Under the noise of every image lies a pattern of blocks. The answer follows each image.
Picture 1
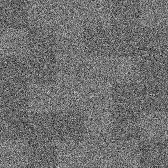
the same after a half turn
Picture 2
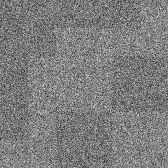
mirrored about the diagonal from the top left
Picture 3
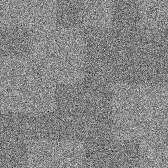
no symmetry
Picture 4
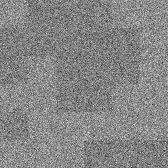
no symmetry
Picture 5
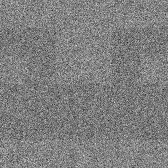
left and right mirror each other
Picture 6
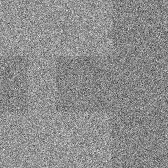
top and bottom mirror each other
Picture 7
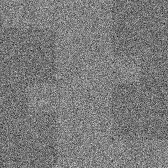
the same after a half turn
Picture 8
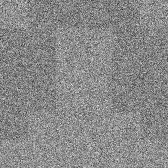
left and right mirror each other
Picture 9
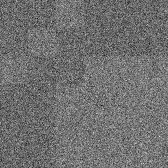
mirrored about the diagonal from the top left
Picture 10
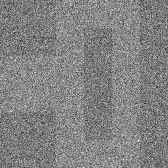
top and bottom mirror each other
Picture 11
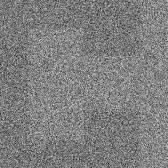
top and bottom mirror each other
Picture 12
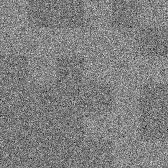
mirrored about the diagonal from the bottom left
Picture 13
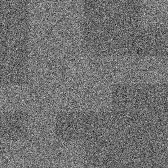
no symmetry
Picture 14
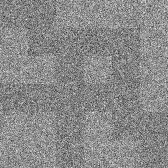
mirrored about the diagonal from the bottom left
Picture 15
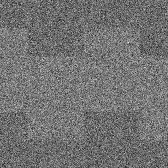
the same after a half turn
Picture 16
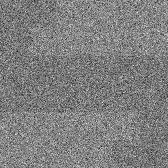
the same after a half turn
